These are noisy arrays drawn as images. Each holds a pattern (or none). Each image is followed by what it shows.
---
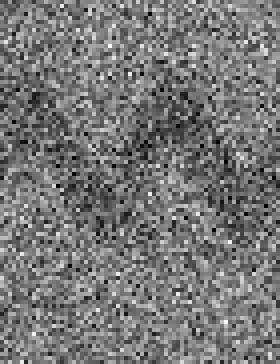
a wavy band
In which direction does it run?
left to right
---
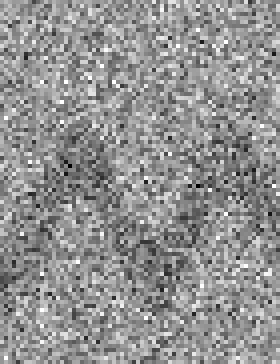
a wavy band
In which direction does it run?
left to right
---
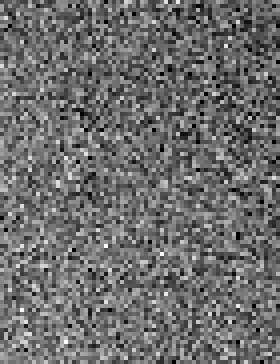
a smooth slope
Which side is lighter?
bottom left
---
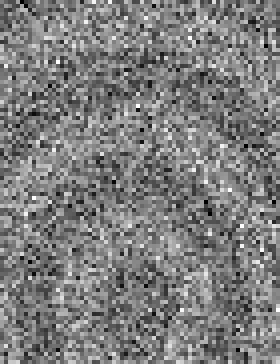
rings round one point
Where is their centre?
bottom middle
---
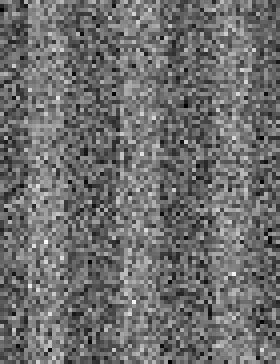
vertical stripes
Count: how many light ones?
3
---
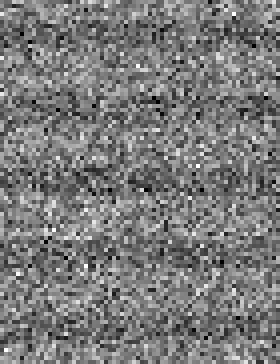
horizontal stripes
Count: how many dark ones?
5
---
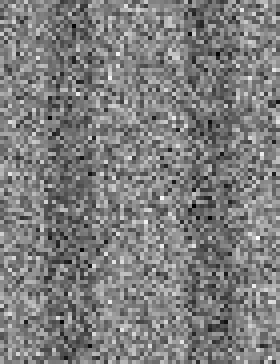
vertical stripes
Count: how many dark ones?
2
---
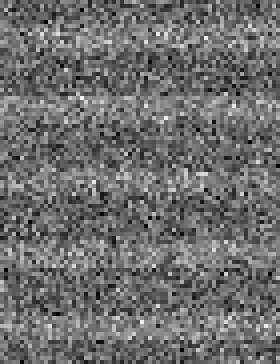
horizontal stripes
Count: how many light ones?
5
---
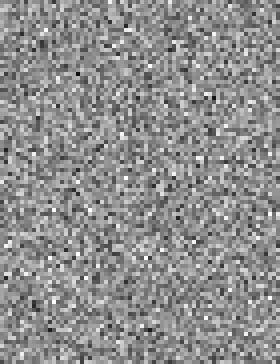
only noise
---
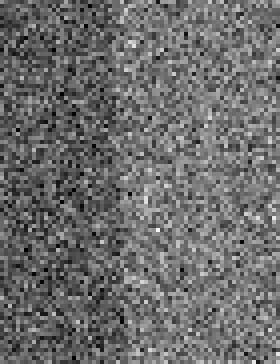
a sharp edge
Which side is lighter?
right
